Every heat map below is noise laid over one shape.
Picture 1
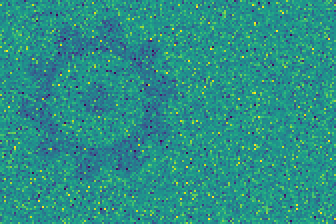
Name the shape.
gear
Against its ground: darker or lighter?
darker
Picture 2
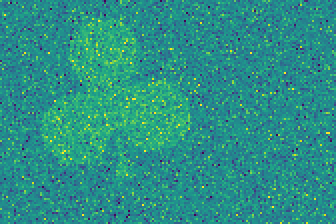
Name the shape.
club
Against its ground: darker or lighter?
lighter
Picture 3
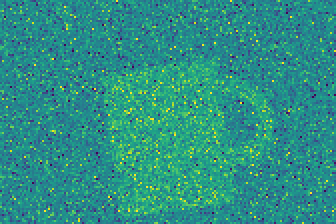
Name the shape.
cup
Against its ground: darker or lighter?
lighter
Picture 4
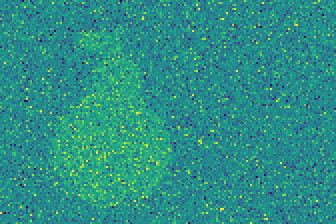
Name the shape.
pear
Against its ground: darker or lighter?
lighter
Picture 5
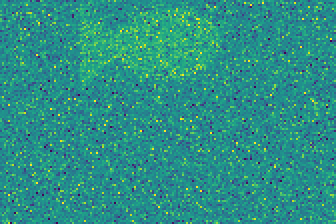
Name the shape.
fish
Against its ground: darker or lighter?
lighter
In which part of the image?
top middle
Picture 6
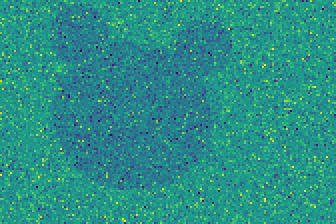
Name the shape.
bear's head
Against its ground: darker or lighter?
darker
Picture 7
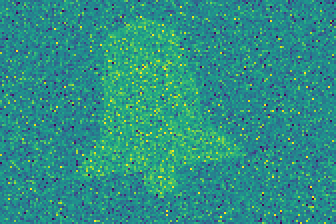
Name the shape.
bell
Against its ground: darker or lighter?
lighter
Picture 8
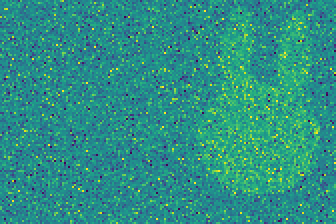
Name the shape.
rabbit's head
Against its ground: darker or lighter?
lighter
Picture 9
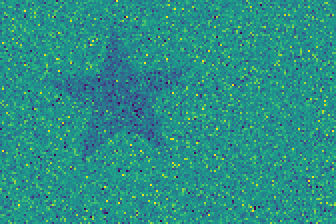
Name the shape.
star
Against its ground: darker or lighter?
darker
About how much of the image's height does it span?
two thirds
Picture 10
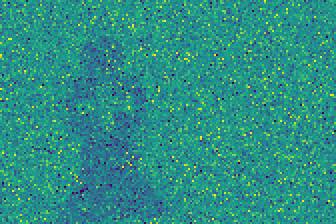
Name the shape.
chess bishop
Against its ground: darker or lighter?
darker
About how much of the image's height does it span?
nearly all
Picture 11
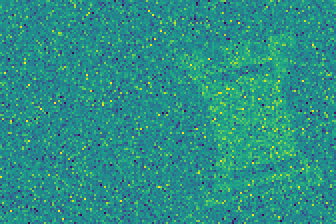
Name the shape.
chess rook
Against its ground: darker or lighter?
lighter
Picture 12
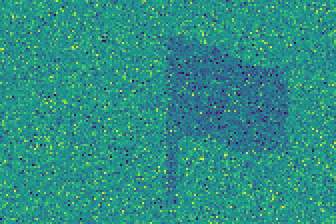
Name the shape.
flag
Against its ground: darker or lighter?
darker
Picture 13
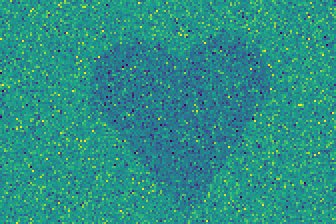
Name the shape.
heart
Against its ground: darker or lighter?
darker
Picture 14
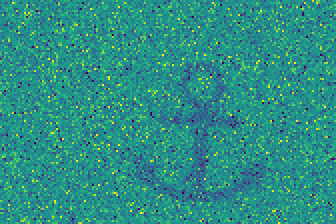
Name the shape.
anchor
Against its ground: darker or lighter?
darker
